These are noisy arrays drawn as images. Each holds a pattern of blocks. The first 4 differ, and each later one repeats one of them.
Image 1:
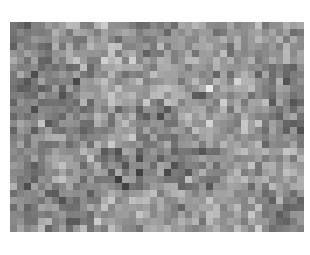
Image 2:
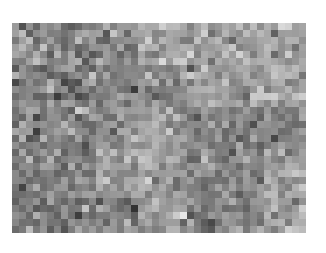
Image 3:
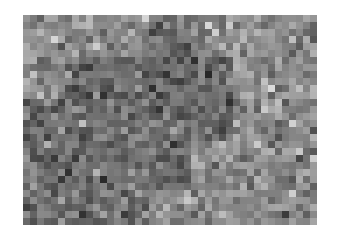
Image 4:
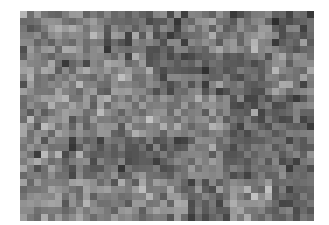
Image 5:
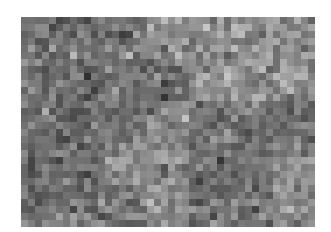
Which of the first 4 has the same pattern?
2
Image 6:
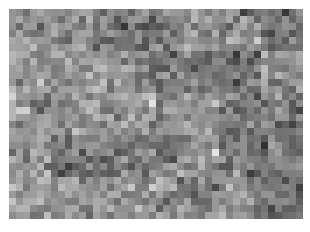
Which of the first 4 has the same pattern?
4
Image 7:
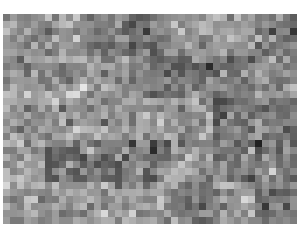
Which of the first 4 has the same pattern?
4
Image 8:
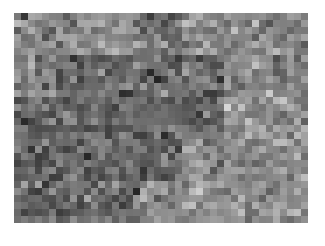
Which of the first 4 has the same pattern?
3
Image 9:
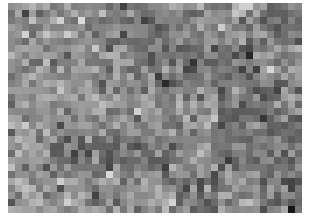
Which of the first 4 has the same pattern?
4
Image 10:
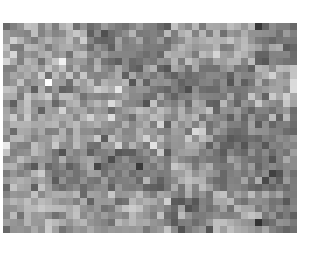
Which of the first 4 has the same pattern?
4
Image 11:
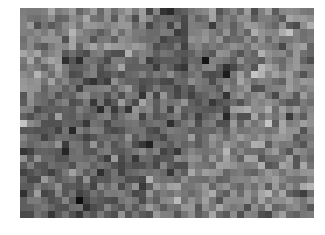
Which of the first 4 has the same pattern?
3
